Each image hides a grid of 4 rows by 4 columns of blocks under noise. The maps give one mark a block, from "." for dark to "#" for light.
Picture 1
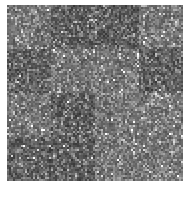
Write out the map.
# . . #
. # # .
# . # #
. . # #
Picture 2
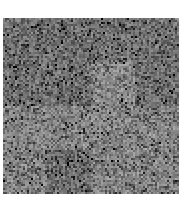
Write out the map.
. . . .
. . # .
# # # #
# . # #
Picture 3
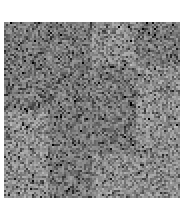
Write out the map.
. . # .
. . . #
# . . #
# . # #
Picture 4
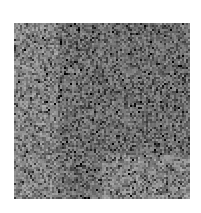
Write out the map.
# . . .
# . . .
# . . .
# . # #
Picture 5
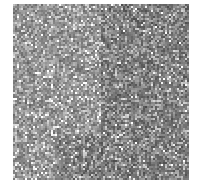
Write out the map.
# # . .
# # . .
# # . .
# . . .
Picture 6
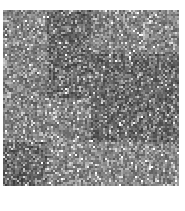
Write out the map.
# . # #
# . . .
# # . .
. # # #
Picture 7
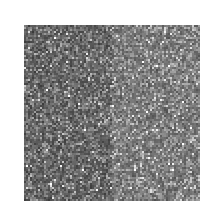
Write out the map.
. . # #
. . # #
. . # #
. . # #
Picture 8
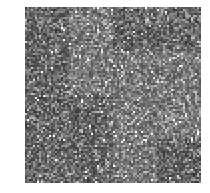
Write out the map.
. # . .
. # # #
. . # #
. . # .
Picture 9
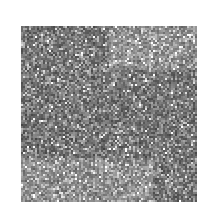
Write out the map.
. . # #
. . . .
. . . .
# # # .
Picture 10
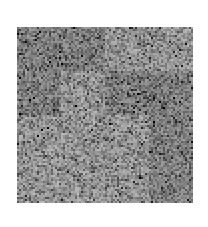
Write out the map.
. . # #
. # . .
# # # .
# # # .
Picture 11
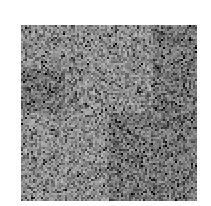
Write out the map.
# # # .
. # # .
# # . .
# # . .
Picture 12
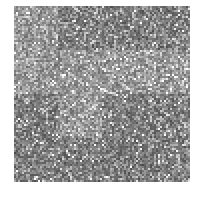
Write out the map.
# . . .
# # # #
. # . .
. . . .
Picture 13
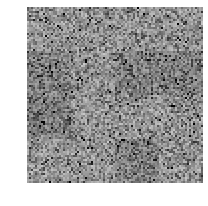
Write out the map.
# # # #
. # . .
. # # #
# # . #
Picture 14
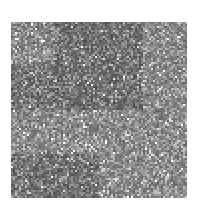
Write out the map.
# . . #
. . . #
# # # #
. . # #
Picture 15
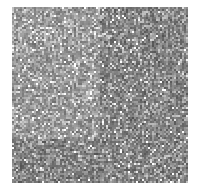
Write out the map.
# # . .
# # . .
# # . .
. . . .
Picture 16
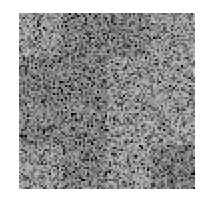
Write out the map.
# . . #
. . # #
. . # #
# . # .
